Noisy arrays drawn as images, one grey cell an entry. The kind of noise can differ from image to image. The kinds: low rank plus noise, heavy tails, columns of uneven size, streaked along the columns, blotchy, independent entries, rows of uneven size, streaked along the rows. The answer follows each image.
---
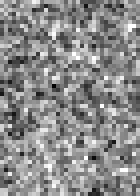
blotchy
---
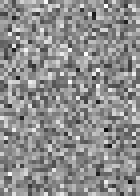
independent entries
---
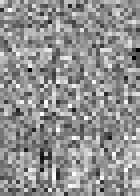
low rank plus noise
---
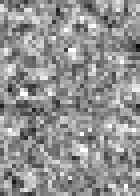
blotchy
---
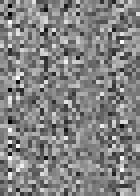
columns of uneven size
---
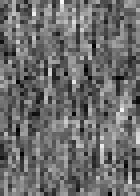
streaked along the columns
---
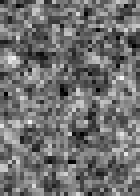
blotchy
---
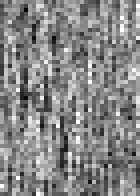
streaked along the columns
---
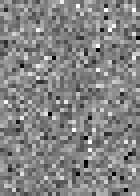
heavy tails
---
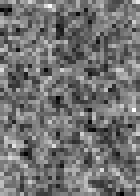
blotchy
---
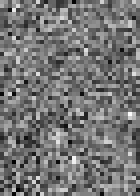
low rank plus noise
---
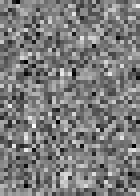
low rank plus noise
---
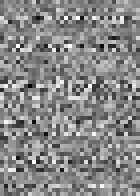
rows of uneven size
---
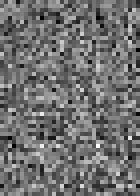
low rank plus noise
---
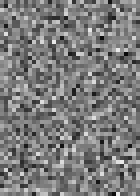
independent entries
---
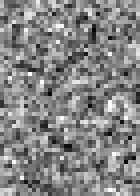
blotchy
